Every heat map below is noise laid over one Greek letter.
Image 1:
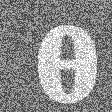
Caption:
light theta
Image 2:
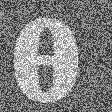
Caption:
light theta
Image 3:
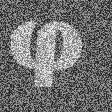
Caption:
light phi
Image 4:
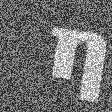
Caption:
light eta
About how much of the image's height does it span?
two thirds
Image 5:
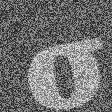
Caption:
light sigma
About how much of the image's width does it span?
two thirds
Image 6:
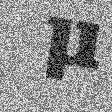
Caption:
dark mu
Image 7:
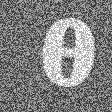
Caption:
light theta
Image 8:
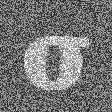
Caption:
light sigma
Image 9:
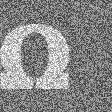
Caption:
light omega
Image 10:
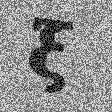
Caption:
dark xi
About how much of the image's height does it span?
two thirds
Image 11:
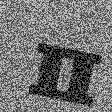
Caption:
dark pi
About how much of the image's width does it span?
two thirds
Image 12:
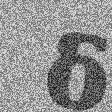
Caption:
dark delta
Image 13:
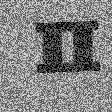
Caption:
dark pi
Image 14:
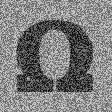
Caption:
dark omega
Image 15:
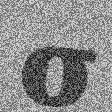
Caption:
dark sigma
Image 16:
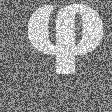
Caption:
light phi
